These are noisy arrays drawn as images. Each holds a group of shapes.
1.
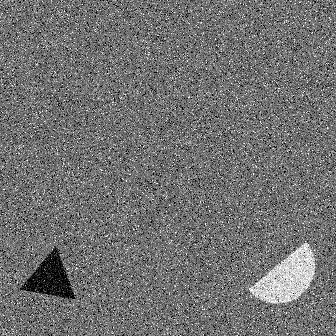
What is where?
bottom left: dark triangle; bottom right: light half disc
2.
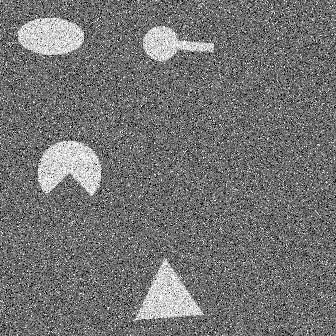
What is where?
top left: light ellipse; top middle: light lollipop; middle left: light disc with a wedge cut out; bottom middle: light triangle
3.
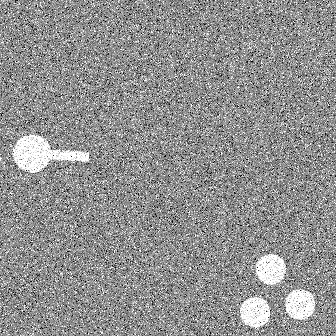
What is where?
middle left: light lollipop; bottom right: light three dots
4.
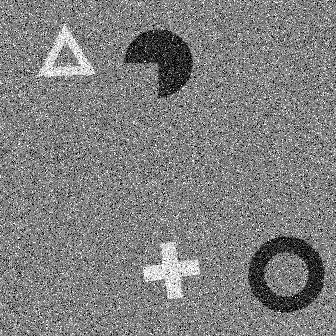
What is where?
top left: light triangle frame; top middle: dark disc with a wedge cut out; bottom middle: light cross; bottom right: dark ring
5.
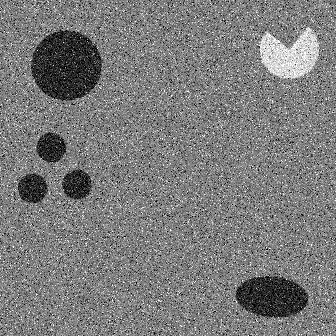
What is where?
top left: dark disc; top right: light disc with a wedge cut out; middle left: dark three dots; bottom right: dark ellipse
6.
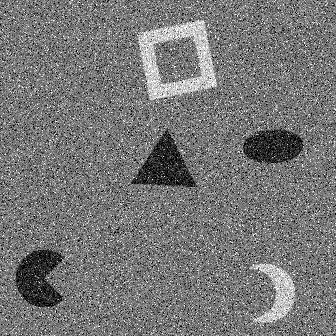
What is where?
top middle: light square frame; centre: dark triangle; middle right: dark ellipse; bottom left: dark disc with a wedge cut out; bottom right: light crescent
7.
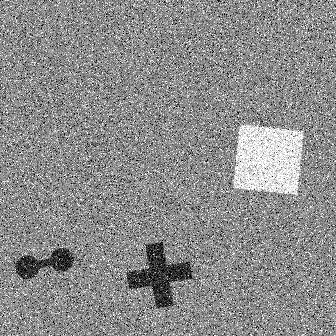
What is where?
middle right: light square; bottom left: dark dumbbell; bottom middle: dark cross
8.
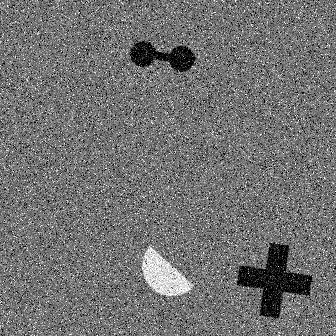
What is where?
top middle: dark dumbbell; bottom middle: light half disc; bottom right: dark cross
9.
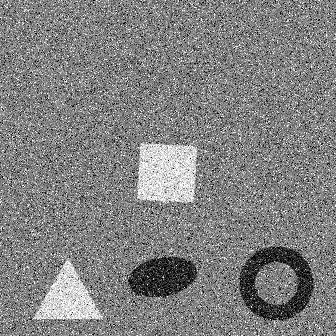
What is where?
centre: light square; bottom left: light triangle; bottom middle: dark ellipse; bottom right: dark ring
